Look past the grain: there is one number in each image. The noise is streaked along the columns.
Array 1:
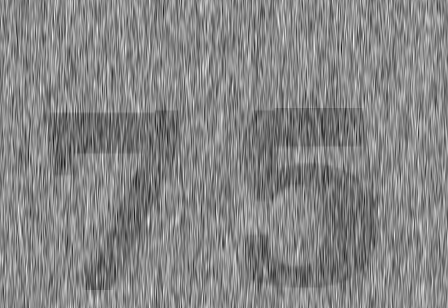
75
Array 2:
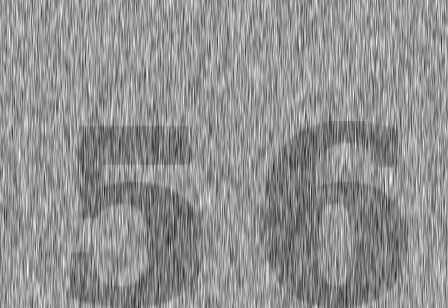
56
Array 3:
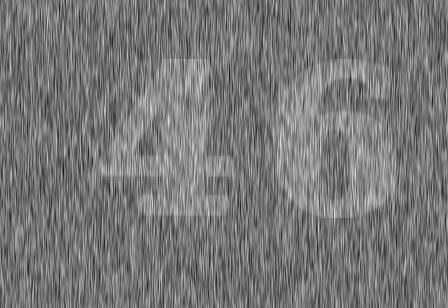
46
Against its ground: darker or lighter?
lighter
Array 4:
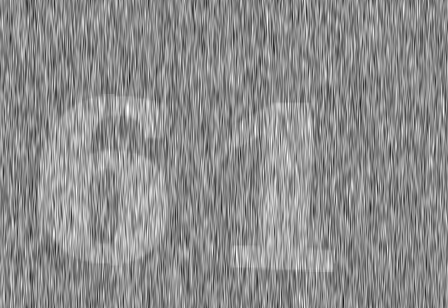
61
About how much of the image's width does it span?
two thirds
